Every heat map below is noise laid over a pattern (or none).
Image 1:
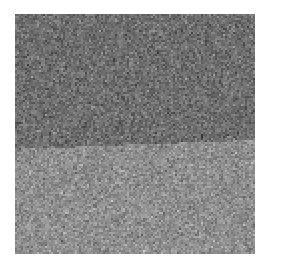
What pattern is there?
a sharp edge
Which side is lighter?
bottom
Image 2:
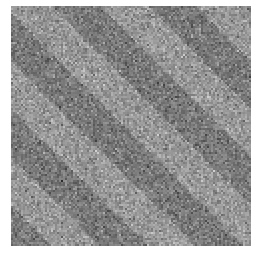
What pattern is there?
diagonal stripes
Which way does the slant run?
top left to bottom right
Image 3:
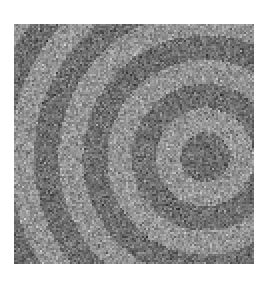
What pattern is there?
rings round one point
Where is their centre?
middle right
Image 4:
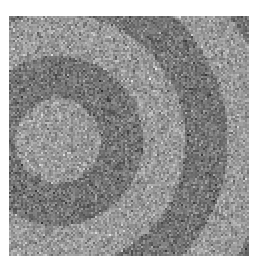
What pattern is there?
rings round one point
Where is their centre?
middle left
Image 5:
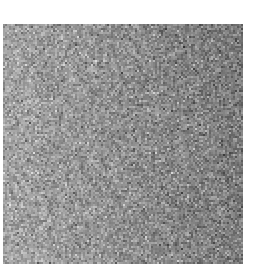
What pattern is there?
a smooth slope
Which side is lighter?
left
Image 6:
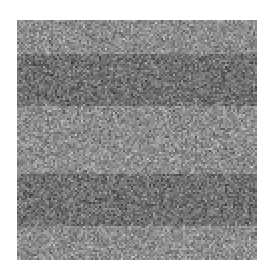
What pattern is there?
horizontal stripes
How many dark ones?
2
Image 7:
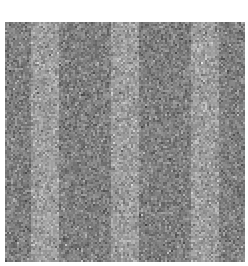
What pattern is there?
vertical stripes
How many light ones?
3
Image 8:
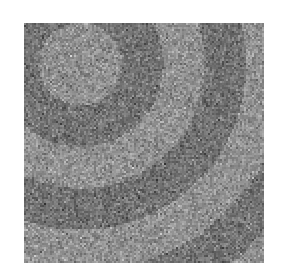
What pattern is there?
rings round one point
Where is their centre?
top left
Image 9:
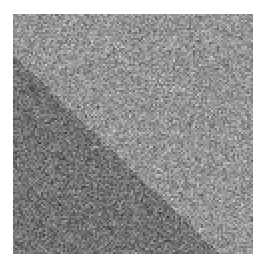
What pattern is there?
a sharp edge
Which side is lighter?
top right
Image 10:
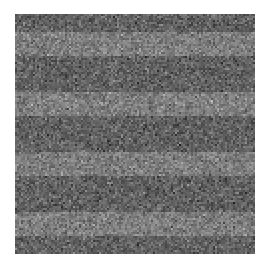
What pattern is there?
horizontal stripes
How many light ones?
4
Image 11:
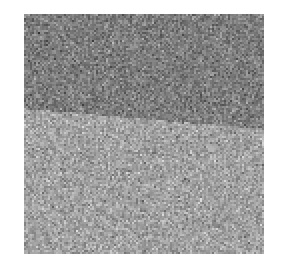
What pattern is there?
a sharp edge
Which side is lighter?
bottom
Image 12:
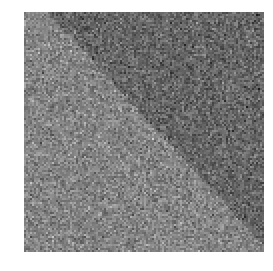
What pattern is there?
a sharp edge
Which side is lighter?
bottom left
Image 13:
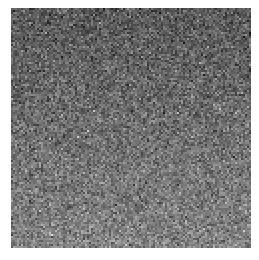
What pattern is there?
a smooth slope
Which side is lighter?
bottom
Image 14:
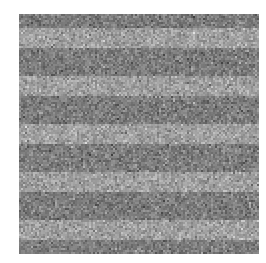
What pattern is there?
horizontal stripes
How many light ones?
5
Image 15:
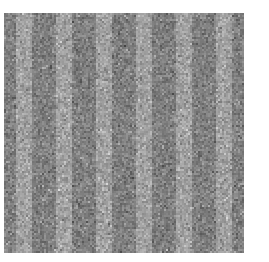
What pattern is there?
vertical stripes
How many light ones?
6
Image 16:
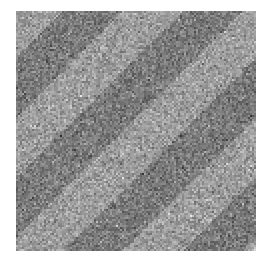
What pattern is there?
diagonal stripes
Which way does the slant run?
bottom left to top right
